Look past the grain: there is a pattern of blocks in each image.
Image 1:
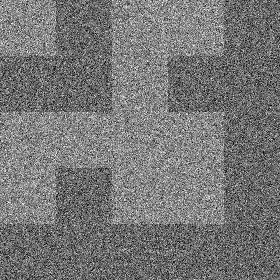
mirrored about the diagonal from the top left
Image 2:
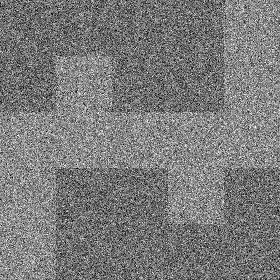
the same after a half turn
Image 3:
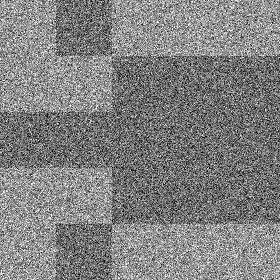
top and bottom mirror each other
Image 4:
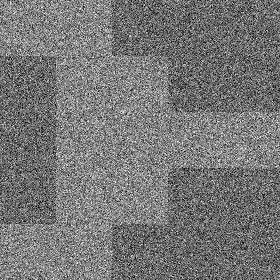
top and bottom mirror each other
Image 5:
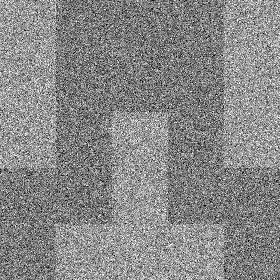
left and right mirror each other
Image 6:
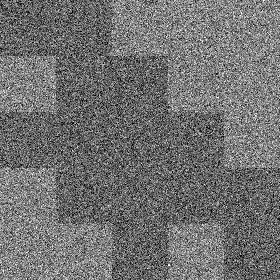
mirrored about the diagonal from the bottom left
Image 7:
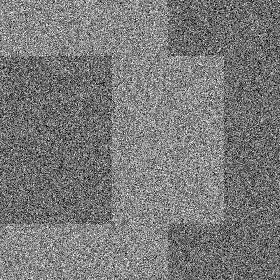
top and bottom mirror each other
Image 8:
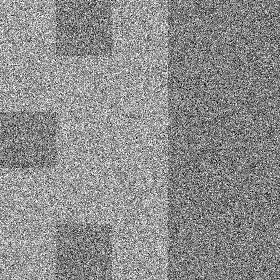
top and bottom mirror each other
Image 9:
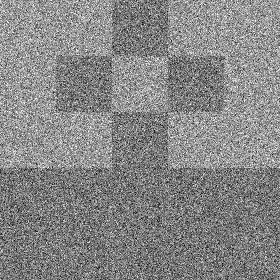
left and right mirror each other
